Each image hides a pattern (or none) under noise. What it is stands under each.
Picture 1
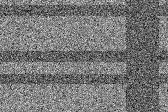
bands of rows crossing bands of columns
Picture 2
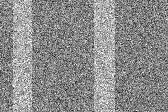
bands of columns
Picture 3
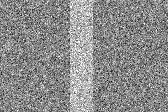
one band of columns
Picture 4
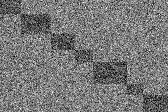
blocks along the diagonal
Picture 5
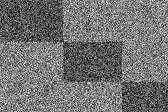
blocks along the diagonal
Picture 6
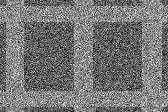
bands of rows crossing bands of columns
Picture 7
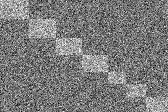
blocks along the diagonal
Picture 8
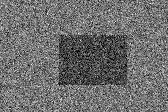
one block
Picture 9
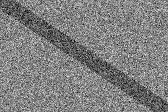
a diagonal band
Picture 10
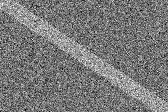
a diagonal band
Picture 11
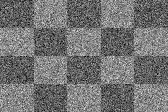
a checkerboard
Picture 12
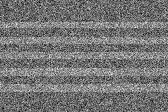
bands of rows
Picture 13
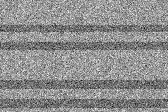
bands of rows
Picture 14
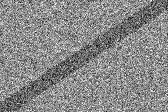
a diagonal band
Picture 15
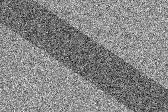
a diagonal band
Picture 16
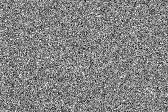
only noise
